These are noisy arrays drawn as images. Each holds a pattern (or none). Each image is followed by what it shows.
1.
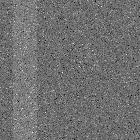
one vertical stripe
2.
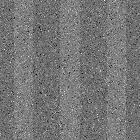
vertical stripes
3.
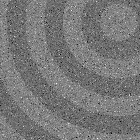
rings round one point
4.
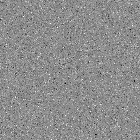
only noise
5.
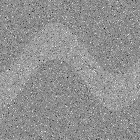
a wavy band
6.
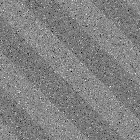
diagonal stripes
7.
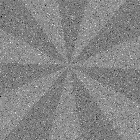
spokes from one point
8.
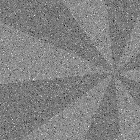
spokes from one point
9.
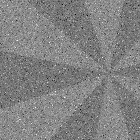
spokes from one point
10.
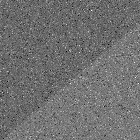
a sharp edge
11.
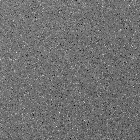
a smooth slope
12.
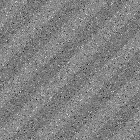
diagonal stripes
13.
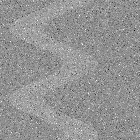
a wavy band
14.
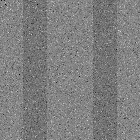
vertical stripes
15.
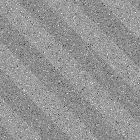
diagonal stripes
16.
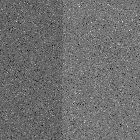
a sharp edge
